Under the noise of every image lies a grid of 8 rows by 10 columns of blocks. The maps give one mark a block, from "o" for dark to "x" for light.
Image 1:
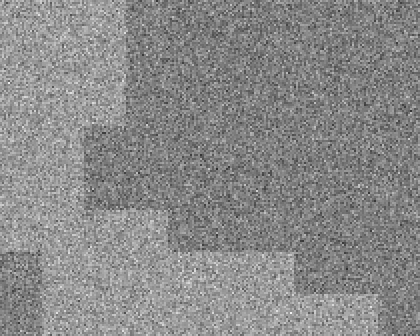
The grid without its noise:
x x x o o o o o o o
x x x o o o o o o o
x x x o o o o o o o
x x o o o o o o o o
x x o o o o o o o o
x x x x o o o o o o
o x x x x x x o o o
o x x x x x x x x o
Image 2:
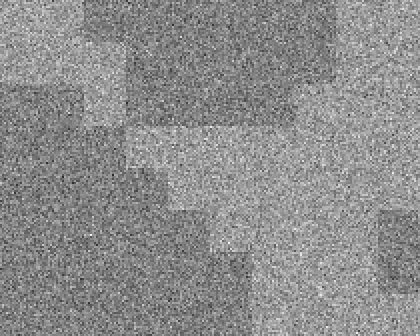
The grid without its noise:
x x o o o o o o x x
x x x o o o o o x x
o o x o o o o x x x
o o o x x x x x x x
o o o o x x x x x x
o o o o o x x x x o
o o o o o o x x x o
o o o o o o x x x x
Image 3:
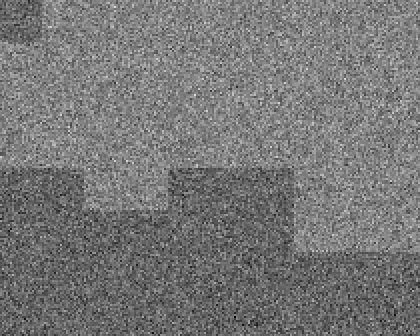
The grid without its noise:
o x x x x x x x x x
x x x x x x x x x x
x x x x x x x x x x
x x x x x x x x x x
o o x x o o o x x x
o o o o o o o x x x
o o o o o o o o o o
o o o o o o o o o o
